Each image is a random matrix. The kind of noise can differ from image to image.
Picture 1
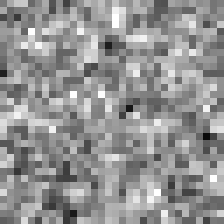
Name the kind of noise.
blotchy
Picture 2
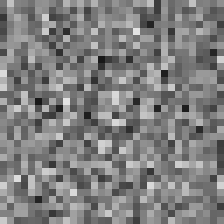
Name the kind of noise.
low rank plus noise
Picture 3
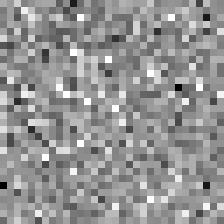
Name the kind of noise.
heavy tails
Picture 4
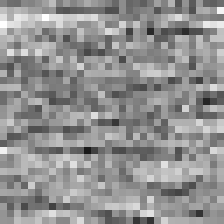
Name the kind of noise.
streaked along the rows
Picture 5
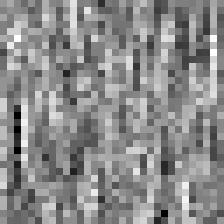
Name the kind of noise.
streaked along the columns
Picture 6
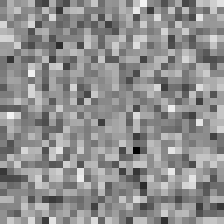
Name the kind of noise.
low rank plus noise
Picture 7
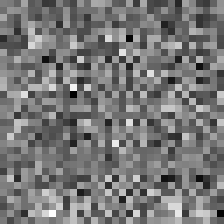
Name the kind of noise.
low rank plus noise
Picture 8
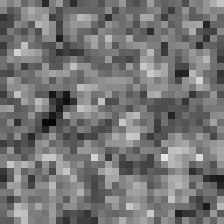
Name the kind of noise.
blotchy
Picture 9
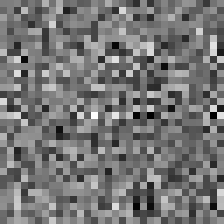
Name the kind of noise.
low rank plus noise
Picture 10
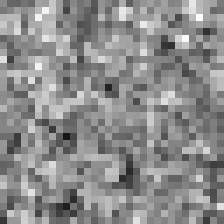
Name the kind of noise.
blotchy
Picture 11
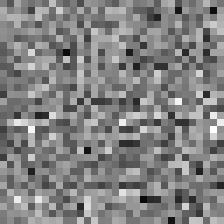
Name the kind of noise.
low rank plus noise
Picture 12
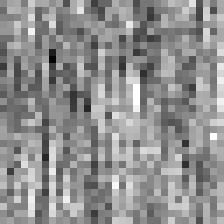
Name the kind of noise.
streaked along the columns
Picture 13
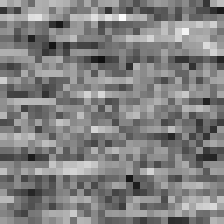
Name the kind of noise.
streaked along the rows
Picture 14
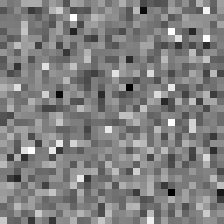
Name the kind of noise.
heavy tails
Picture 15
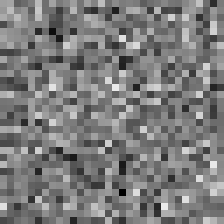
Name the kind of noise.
low rank plus noise
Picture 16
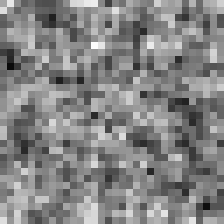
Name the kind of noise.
blotchy
